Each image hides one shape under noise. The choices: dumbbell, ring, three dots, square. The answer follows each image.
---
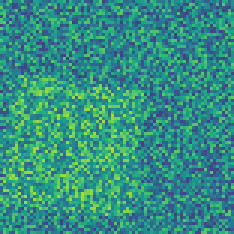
light square
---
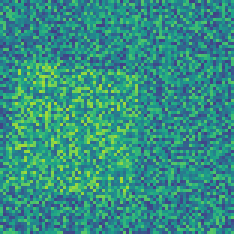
light square
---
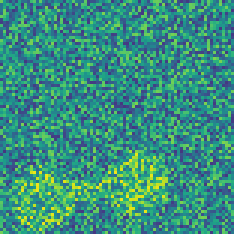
light dumbbell
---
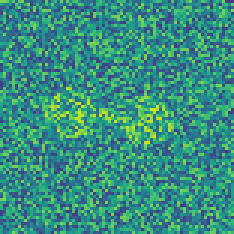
light dumbbell
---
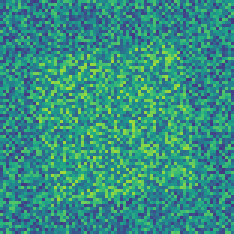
light square
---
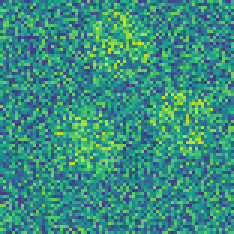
light three dots
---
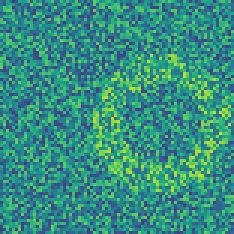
light ring
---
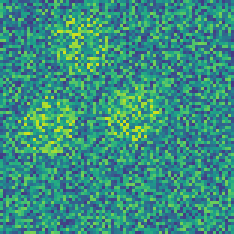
light three dots
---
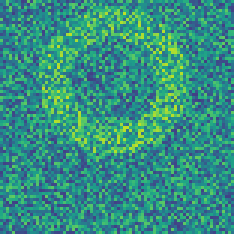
light ring
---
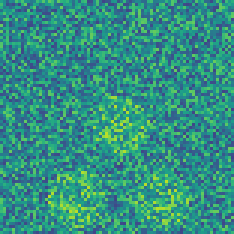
light three dots
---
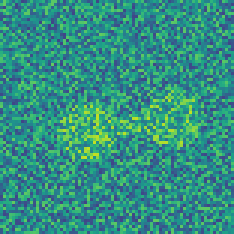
light dumbbell
